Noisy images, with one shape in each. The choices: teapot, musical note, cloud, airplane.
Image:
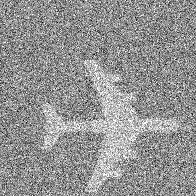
airplane
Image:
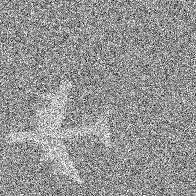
airplane
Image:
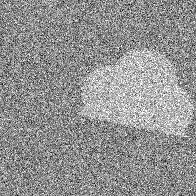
cloud
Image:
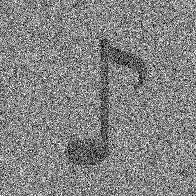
musical note
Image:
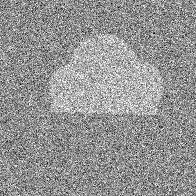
cloud
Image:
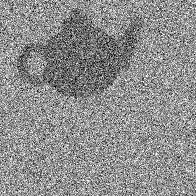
teapot
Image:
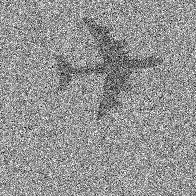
airplane
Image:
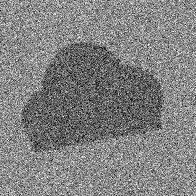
cloud
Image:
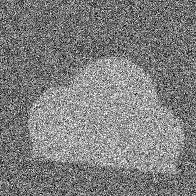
cloud
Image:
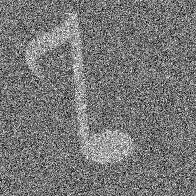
musical note
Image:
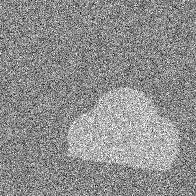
cloud
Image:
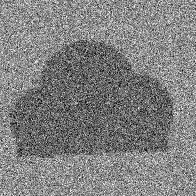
cloud
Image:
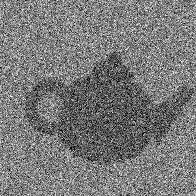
teapot
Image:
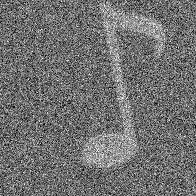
musical note
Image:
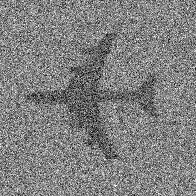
airplane
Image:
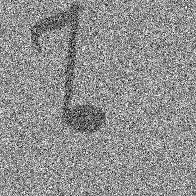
musical note
